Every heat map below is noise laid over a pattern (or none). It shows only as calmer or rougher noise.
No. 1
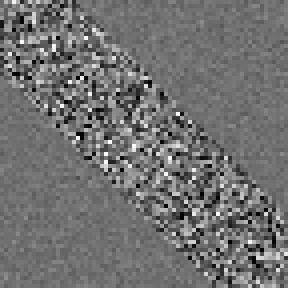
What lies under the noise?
a diagonal band
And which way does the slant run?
top left to bottom right
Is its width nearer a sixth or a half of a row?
a half
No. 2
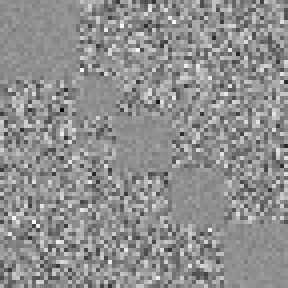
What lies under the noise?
blocks along the diagonal
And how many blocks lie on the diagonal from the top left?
5
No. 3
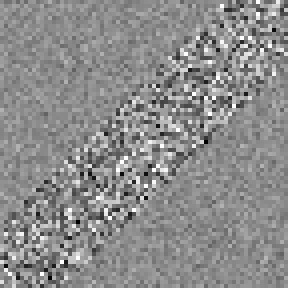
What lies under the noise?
a diagonal band
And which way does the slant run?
bottom left to top right
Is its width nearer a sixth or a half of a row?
a half
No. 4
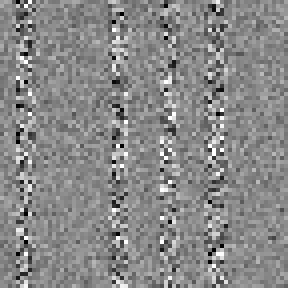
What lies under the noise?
bands of columns
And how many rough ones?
4
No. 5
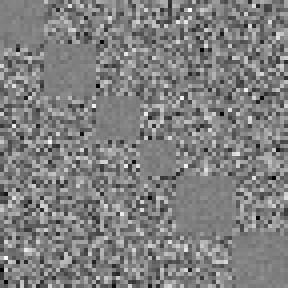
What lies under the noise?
blocks along the diagonal
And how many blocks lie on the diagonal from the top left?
6
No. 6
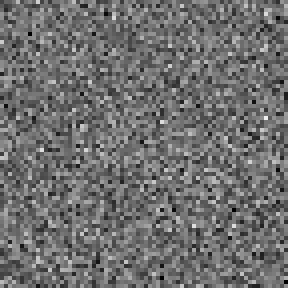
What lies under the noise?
only noise
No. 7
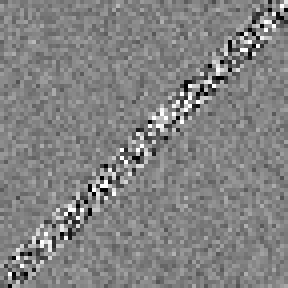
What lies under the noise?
a diagonal band
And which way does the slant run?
bottom left to top right
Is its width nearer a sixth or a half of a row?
a sixth
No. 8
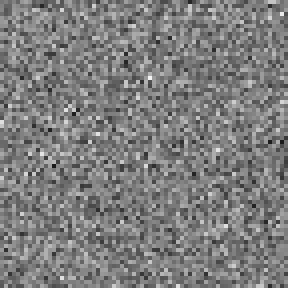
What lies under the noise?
only noise
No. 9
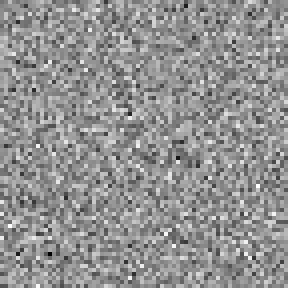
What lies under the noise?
only noise
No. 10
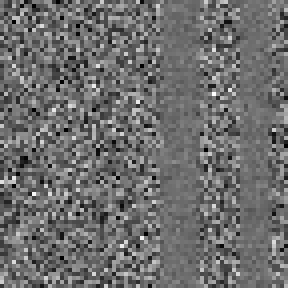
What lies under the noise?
bands of columns
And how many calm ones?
2
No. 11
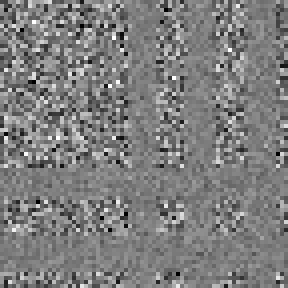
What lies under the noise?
bands of rows crossing bands of columns
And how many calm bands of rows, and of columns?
2 and 3
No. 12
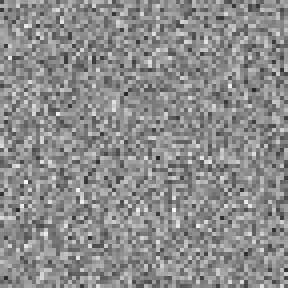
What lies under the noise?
only noise
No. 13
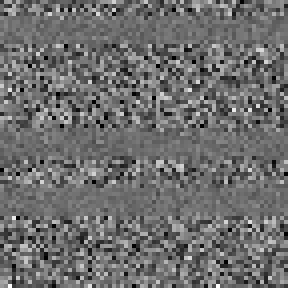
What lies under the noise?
bands of rows
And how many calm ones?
3
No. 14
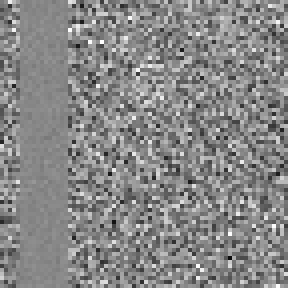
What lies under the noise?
one band of columns
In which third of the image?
left
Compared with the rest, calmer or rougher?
calmer
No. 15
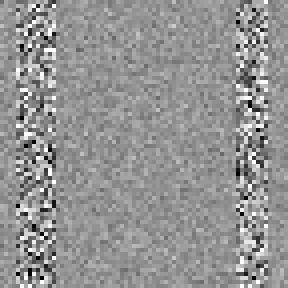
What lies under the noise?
bands of columns
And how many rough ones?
2
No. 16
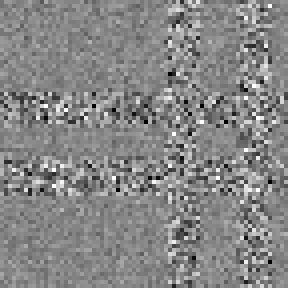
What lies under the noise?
bands of rows crossing bands of columns
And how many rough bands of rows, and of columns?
2 and 2
